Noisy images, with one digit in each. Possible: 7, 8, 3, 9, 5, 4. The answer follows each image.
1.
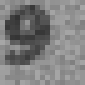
9
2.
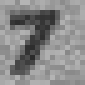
7
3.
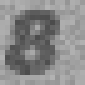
8
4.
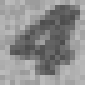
4
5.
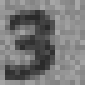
3
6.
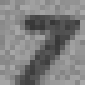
7
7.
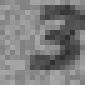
3
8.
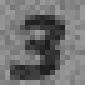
3
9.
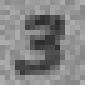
3
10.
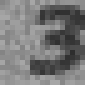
3
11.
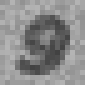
9
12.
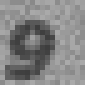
9
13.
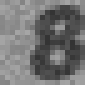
8
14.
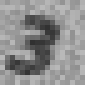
3
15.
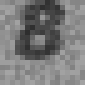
8
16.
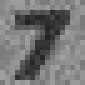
7
